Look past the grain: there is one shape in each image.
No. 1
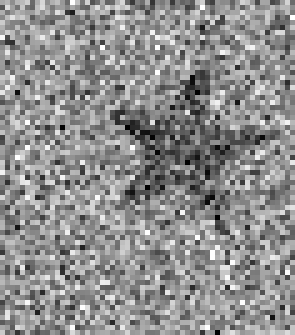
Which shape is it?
star
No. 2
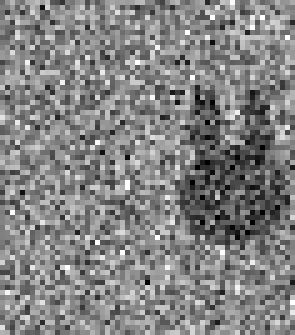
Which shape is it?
rabbit's head
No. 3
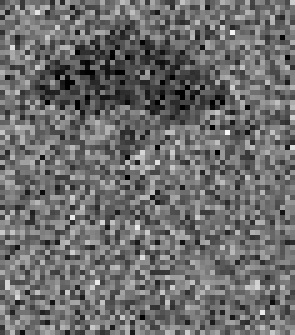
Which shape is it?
umbrella
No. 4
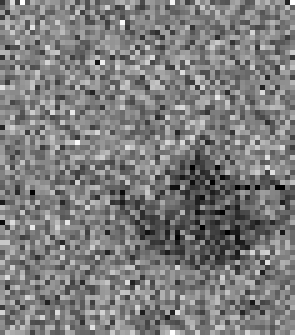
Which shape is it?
teapot
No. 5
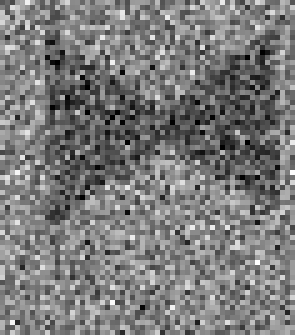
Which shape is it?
bow tie
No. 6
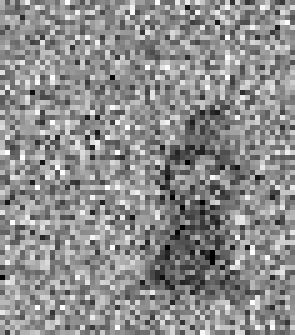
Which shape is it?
chess bishop
